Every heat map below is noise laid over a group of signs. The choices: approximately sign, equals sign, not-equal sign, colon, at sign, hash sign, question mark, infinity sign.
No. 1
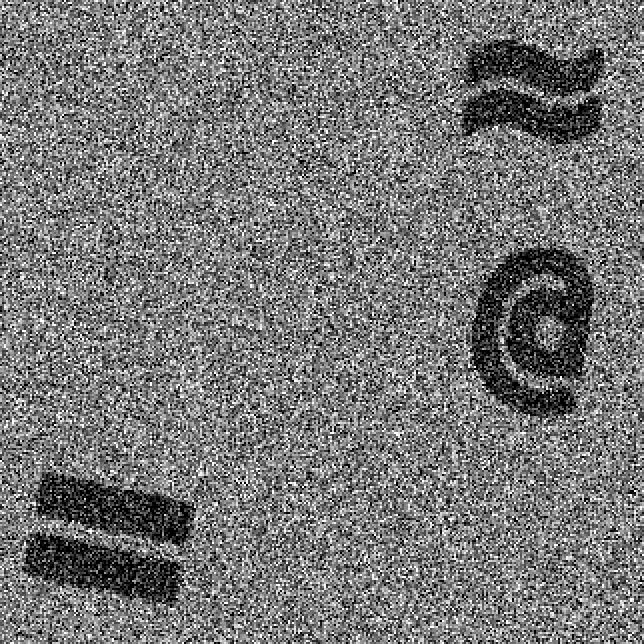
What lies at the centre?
nothing
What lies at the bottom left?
equals sign
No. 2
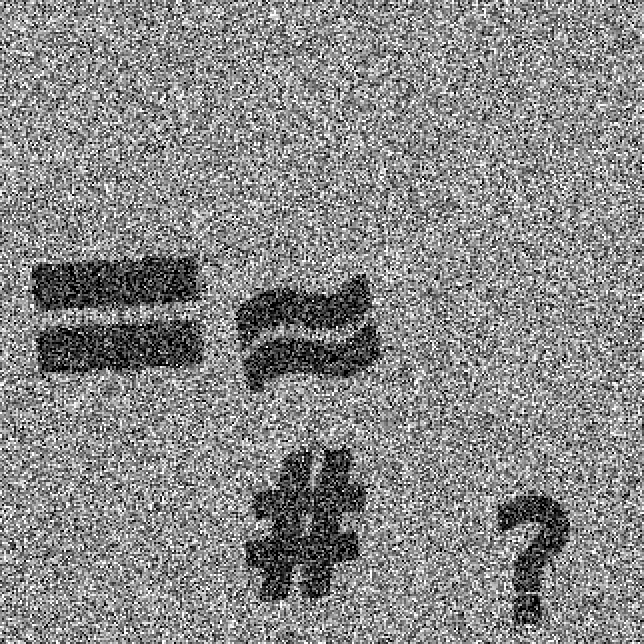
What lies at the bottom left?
nothing
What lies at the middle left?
equals sign
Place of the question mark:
bottom right
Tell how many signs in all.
4
